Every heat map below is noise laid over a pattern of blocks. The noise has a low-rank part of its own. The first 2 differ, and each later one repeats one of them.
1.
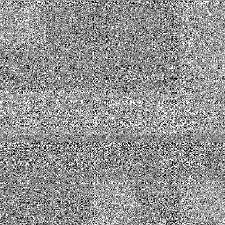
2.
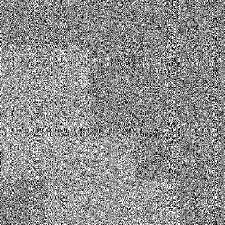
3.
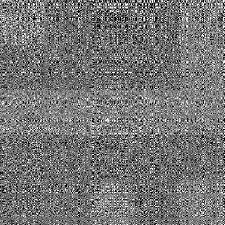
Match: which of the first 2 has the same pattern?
1
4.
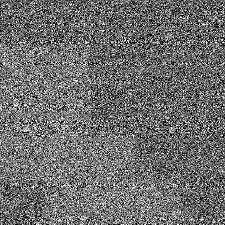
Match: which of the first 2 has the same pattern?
2
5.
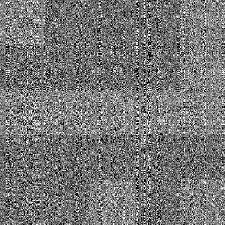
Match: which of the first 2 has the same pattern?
1
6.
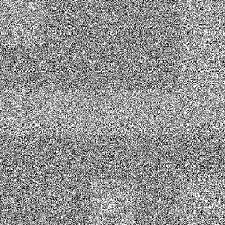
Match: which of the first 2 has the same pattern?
1
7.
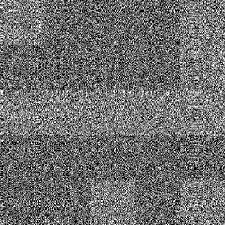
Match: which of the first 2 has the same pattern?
1
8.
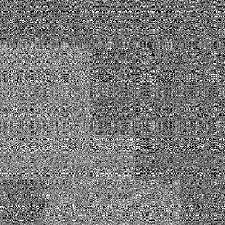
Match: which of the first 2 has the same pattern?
2
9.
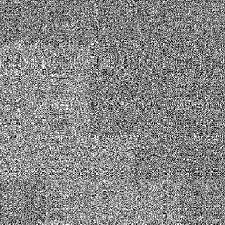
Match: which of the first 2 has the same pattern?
2
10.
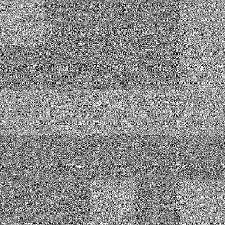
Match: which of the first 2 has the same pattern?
1
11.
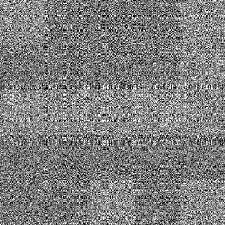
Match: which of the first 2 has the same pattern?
1
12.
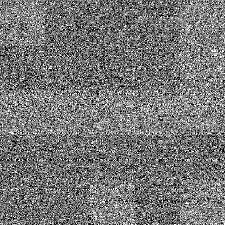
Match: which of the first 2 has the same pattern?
1
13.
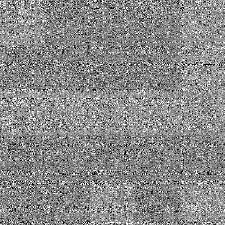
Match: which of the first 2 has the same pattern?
1
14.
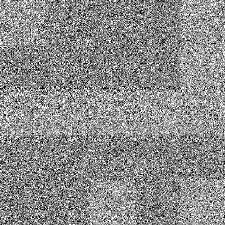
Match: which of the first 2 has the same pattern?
1
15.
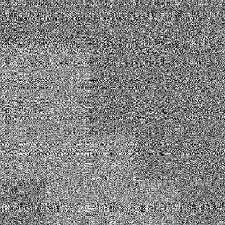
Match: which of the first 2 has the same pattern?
2
